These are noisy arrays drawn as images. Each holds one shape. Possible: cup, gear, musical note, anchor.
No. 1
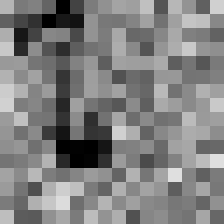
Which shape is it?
musical note
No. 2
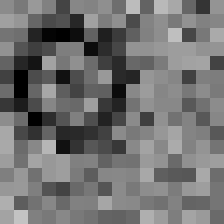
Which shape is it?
gear
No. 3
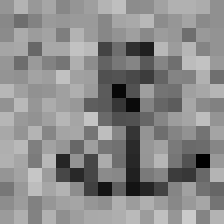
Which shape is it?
anchor
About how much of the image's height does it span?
two thirds
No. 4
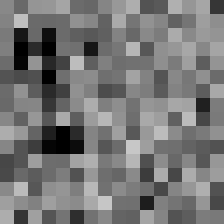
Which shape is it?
musical note
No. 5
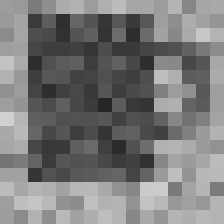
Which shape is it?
cup
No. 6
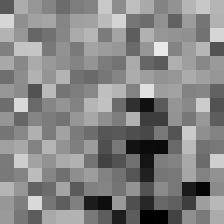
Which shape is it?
anchor
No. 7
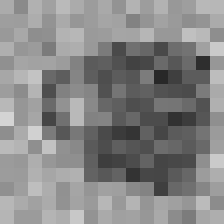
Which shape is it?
cup
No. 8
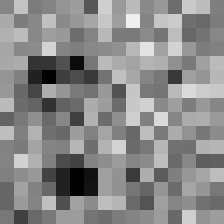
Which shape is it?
musical note
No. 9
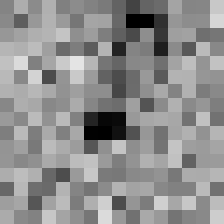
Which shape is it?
musical note
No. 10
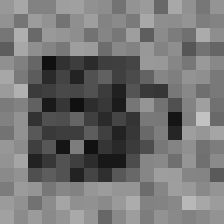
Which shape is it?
cup
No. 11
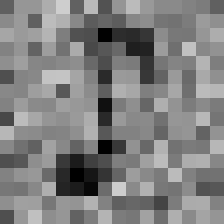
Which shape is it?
musical note
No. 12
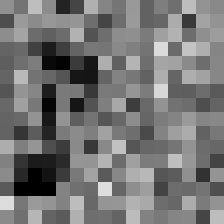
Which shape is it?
musical note
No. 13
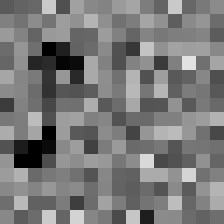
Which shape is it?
musical note
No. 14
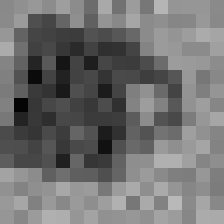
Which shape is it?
cup
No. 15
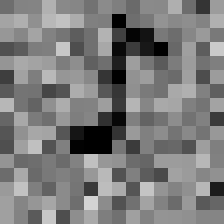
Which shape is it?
musical note
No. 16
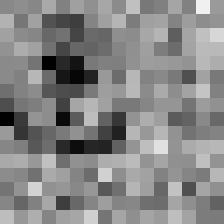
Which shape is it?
anchor
